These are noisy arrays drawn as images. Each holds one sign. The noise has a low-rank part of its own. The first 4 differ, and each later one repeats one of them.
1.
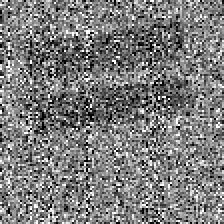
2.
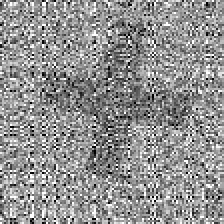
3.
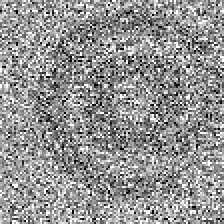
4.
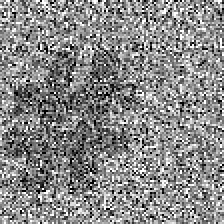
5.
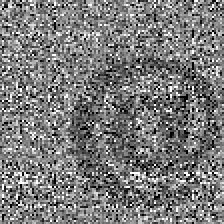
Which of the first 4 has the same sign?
3
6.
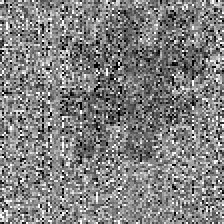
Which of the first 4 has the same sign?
4
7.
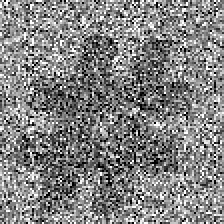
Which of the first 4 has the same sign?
4
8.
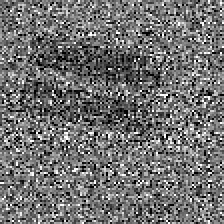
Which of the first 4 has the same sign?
1
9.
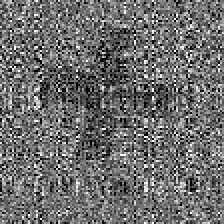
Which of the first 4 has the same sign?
2
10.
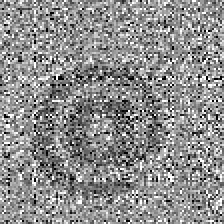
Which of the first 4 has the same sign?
3
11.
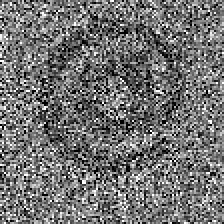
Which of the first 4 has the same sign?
3
